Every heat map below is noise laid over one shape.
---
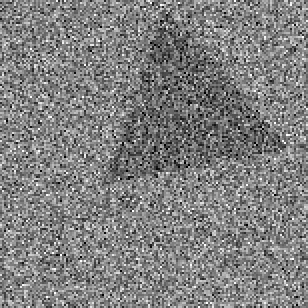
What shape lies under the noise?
triangle
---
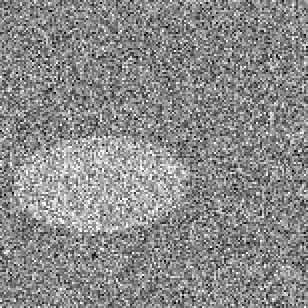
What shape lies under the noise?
ellipse
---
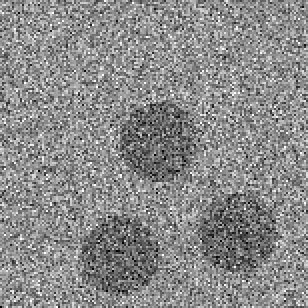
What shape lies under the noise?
three dots
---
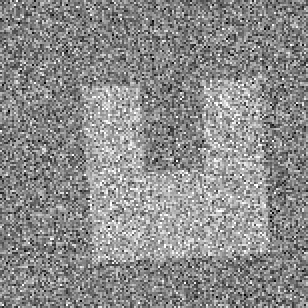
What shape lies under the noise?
square with a notch
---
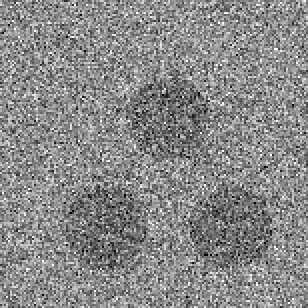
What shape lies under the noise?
three dots
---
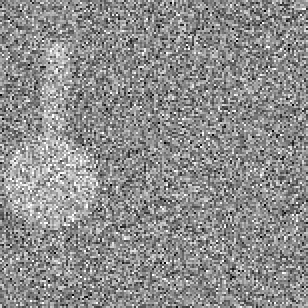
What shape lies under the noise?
lollipop
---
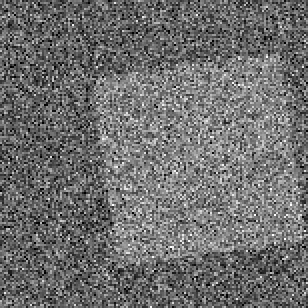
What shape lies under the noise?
square
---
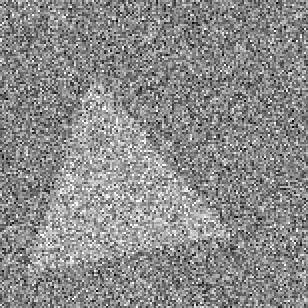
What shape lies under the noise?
triangle
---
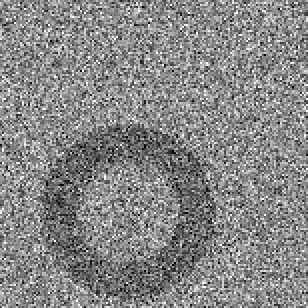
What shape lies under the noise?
ring
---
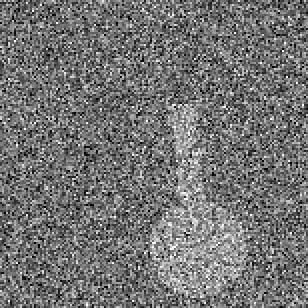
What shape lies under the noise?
lollipop
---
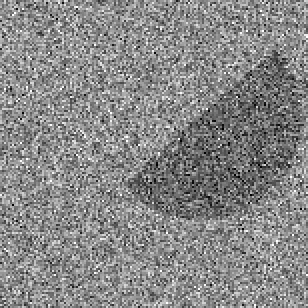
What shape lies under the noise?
half disc
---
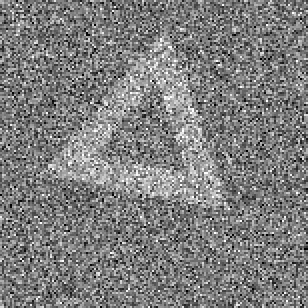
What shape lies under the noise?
triangle frame
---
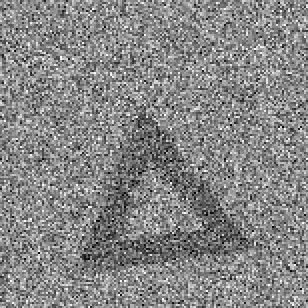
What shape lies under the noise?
triangle frame
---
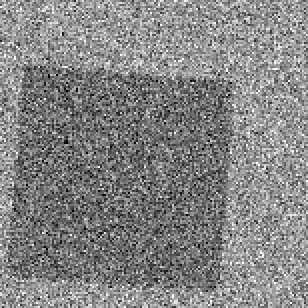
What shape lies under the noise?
square
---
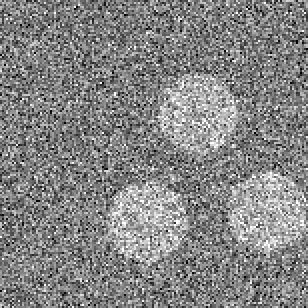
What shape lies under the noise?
three dots
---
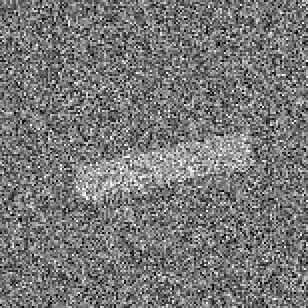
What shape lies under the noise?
bar
